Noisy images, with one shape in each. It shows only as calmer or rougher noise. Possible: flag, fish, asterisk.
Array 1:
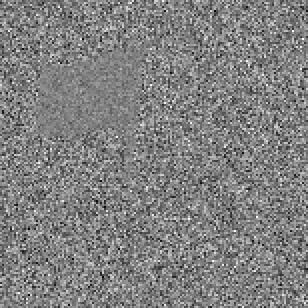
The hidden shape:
flag
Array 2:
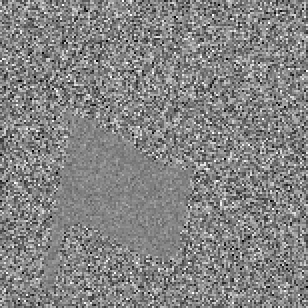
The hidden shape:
flag
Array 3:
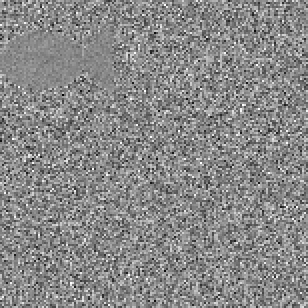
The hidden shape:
fish
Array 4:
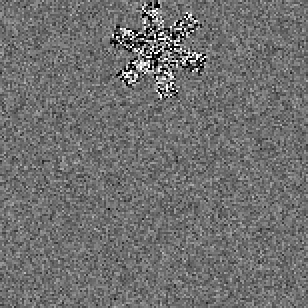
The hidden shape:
asterisk
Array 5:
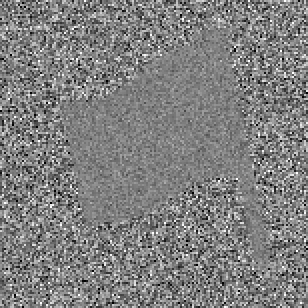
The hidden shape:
flag
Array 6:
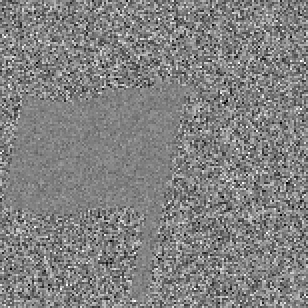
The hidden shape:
flag
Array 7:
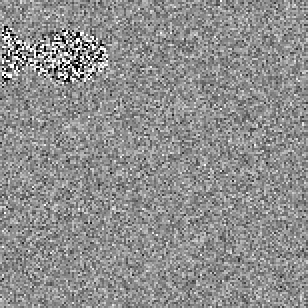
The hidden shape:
fish
